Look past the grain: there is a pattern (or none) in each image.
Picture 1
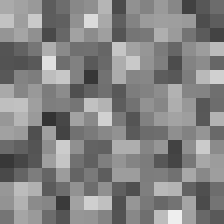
a checkerboard
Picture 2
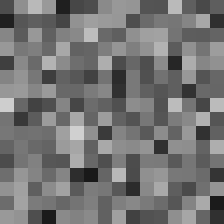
only noise
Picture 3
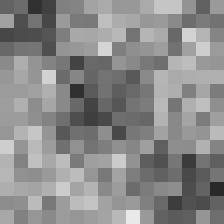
blocks along the diagonal
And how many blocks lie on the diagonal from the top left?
3
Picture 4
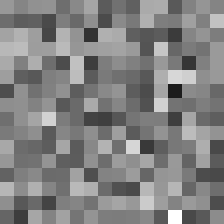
only noise
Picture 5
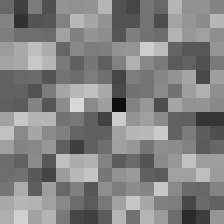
a checkerboard
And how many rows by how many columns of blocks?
6 by 4
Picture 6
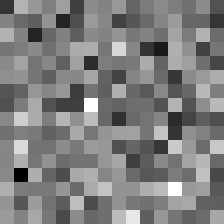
only noise
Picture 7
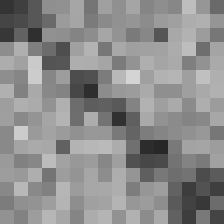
blocks along the diagonal
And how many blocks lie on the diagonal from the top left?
6
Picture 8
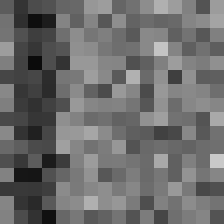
one band of columns
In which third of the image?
left
